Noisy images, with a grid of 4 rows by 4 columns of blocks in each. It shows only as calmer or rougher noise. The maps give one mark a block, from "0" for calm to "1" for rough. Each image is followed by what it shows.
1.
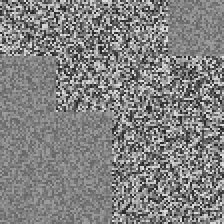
1 1 1 0
0 1 1 1
0 0 1 1
0 0 1 1
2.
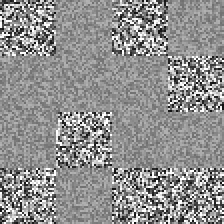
1 0 1 0
0 0 0 1
0 1 0 0
1 0 1 1
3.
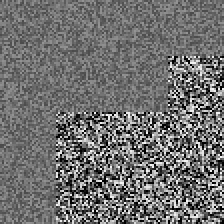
0 0 0 0
0 0 0 1
0 1 1 1
0 1 1 1
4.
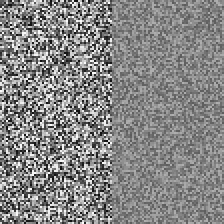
1 1 0 0
1 1 0 0
1 1 0 0
1 1 0 0
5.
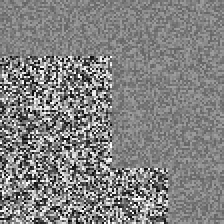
0 0 0 0
1 1 0 0
1 1 0 0
1 1 1 0
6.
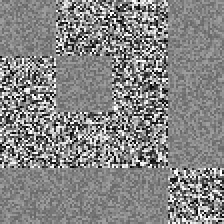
0 1 1 0
1 0 1 0
1 1 1 0
0 0 0 1
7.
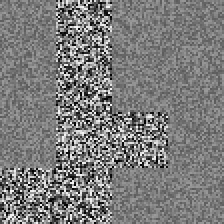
0 1 0 0
0 1 0 0
0 1 1 0
1 1 0 0
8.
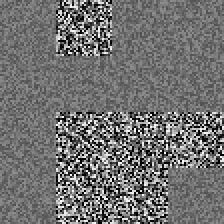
0 1 0 0
0 0 0 0
0 1 1 1
0 1 1 0
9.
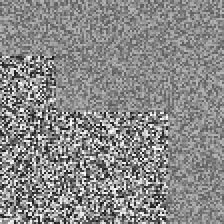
0 0 0 0
1 0 0 0
1 1 1 0
1 1 1 0
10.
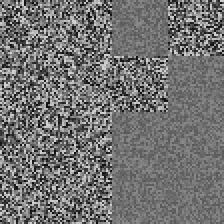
1 1 0 1
1 1 1 0
1 1 0 0
1 1 0 0
